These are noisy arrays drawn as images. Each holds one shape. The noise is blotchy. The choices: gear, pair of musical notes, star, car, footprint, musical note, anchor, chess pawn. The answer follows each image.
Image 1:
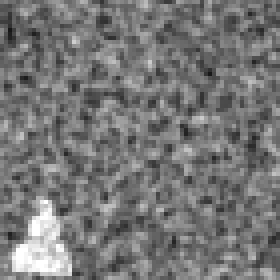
chess pawn
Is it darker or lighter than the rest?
lighter
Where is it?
bottom left
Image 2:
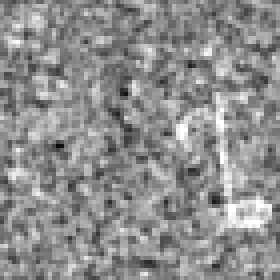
musical note
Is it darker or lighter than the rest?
lighter
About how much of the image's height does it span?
half
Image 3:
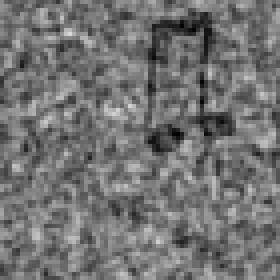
pair of musical notes
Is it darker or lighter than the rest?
darker
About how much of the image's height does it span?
half
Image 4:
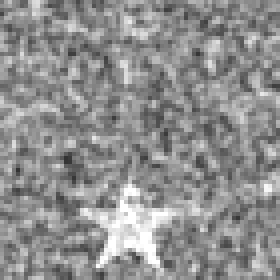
star
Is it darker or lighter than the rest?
lighter
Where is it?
bottom middle
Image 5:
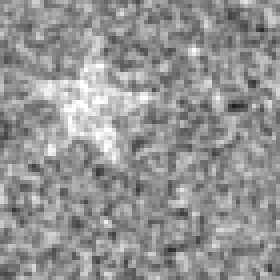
star
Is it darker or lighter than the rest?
lighter
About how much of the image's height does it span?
half
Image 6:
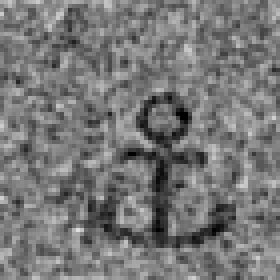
anchor
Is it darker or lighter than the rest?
darker
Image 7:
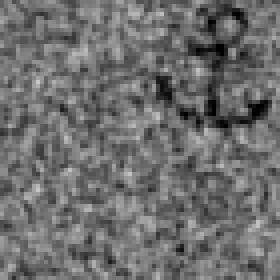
anchor
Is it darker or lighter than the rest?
darker
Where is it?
top right
